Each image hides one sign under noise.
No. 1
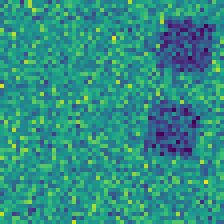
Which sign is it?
colon
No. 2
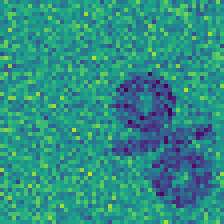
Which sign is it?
percent sign
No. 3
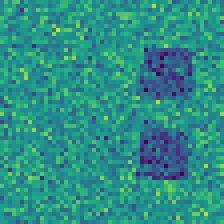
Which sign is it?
colon
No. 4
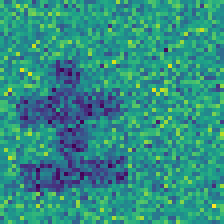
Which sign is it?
plus-minus sign
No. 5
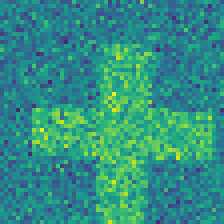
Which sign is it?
plus sign
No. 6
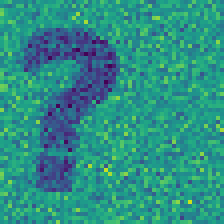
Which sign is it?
question mark
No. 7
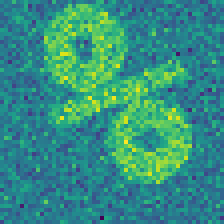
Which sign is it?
percent sign
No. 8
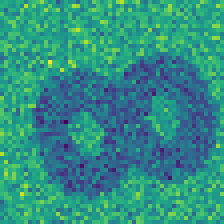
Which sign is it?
infinity sign
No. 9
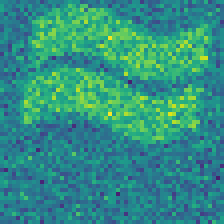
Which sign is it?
approximately sign
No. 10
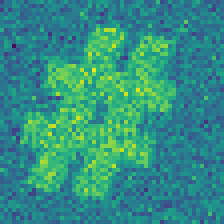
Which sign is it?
hash sign
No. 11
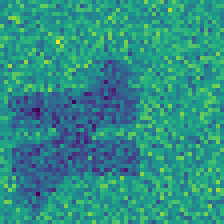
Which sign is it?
not-equal sign
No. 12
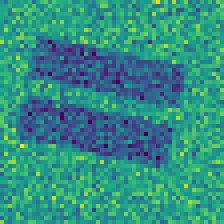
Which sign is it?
equals sign
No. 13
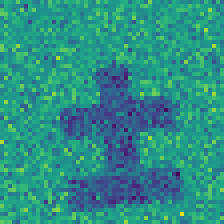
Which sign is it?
plus-minus sign
